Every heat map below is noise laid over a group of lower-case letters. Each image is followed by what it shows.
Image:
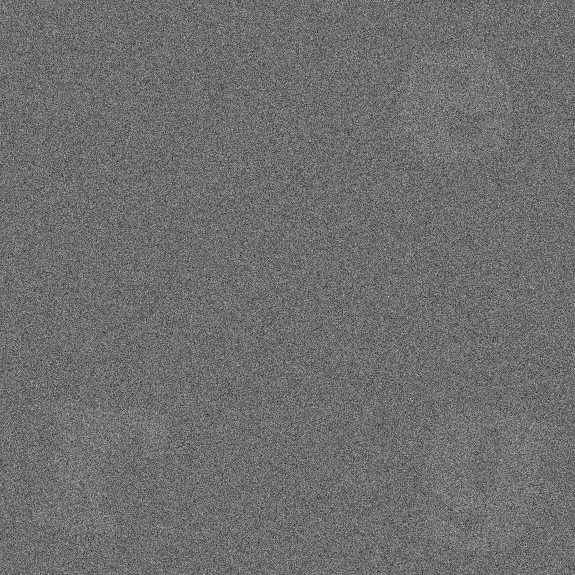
top right: light e; bottom left: light r; bottom right: light g
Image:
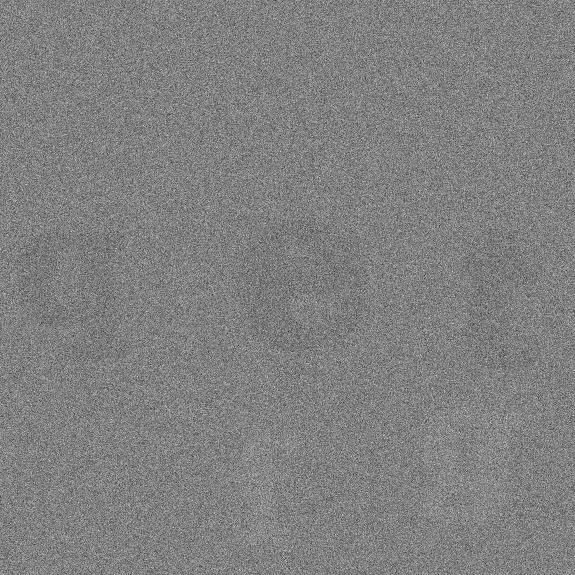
middle left: dark q; centre: dark e; middle right: dark t; bottom middle: light f; bottom right: light g
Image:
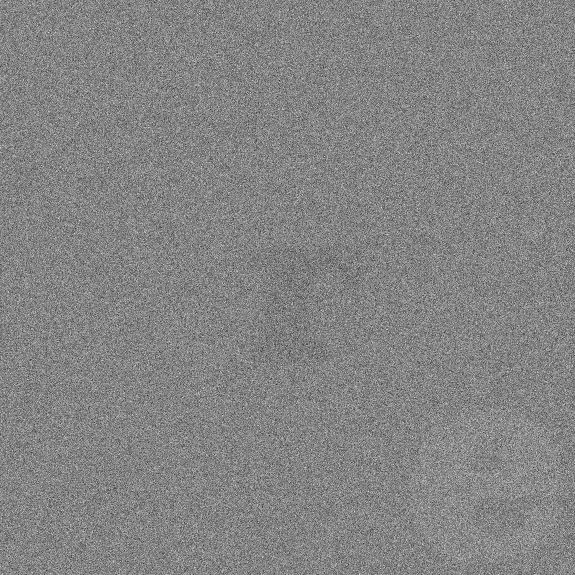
centre: dark r; bottom right: light e
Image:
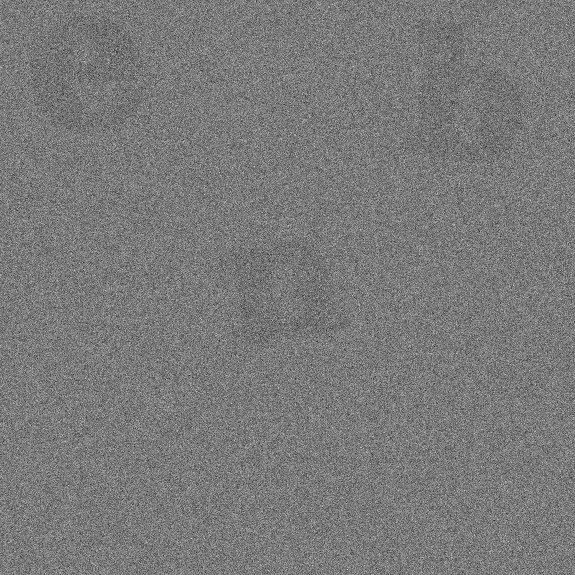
top left: dark e; top right: dark b; centre: dark n
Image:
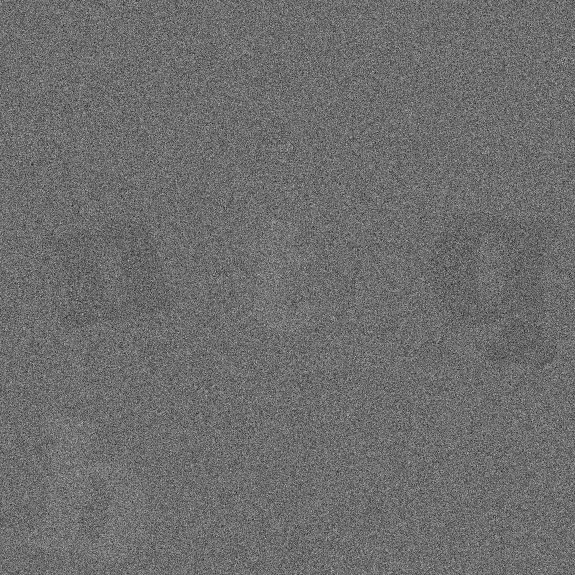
middle left: dark n; centre: light t; middle right: dark q; bottom left: light b
